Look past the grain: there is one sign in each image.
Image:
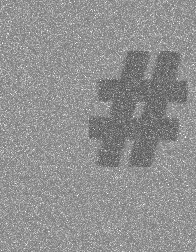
hash sign
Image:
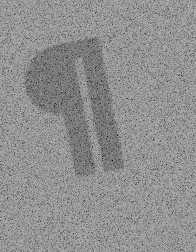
pilcrow
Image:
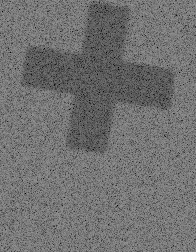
plus sign
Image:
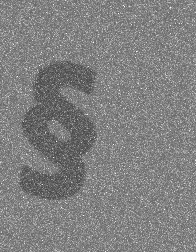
section sign
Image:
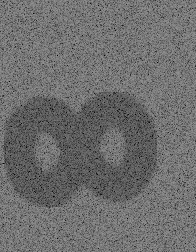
infinity sign
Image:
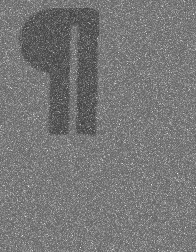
pilcrow
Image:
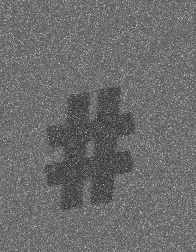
hash sign
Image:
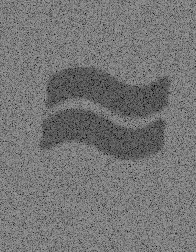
approximately sign
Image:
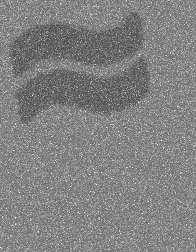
approximately sign
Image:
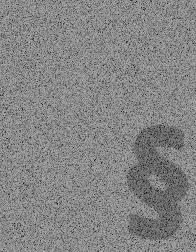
section sign
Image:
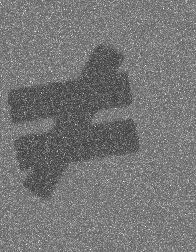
not-equal sign
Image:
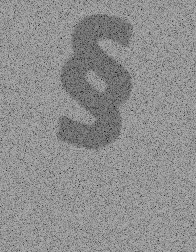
section sign
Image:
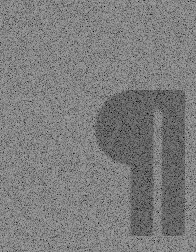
pilcrow
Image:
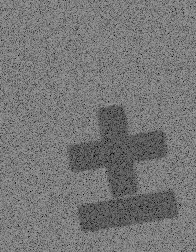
plus-minus sign
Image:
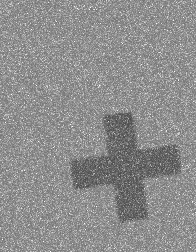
plus sign
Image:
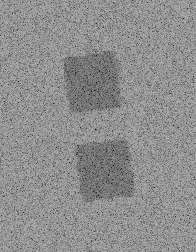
colon
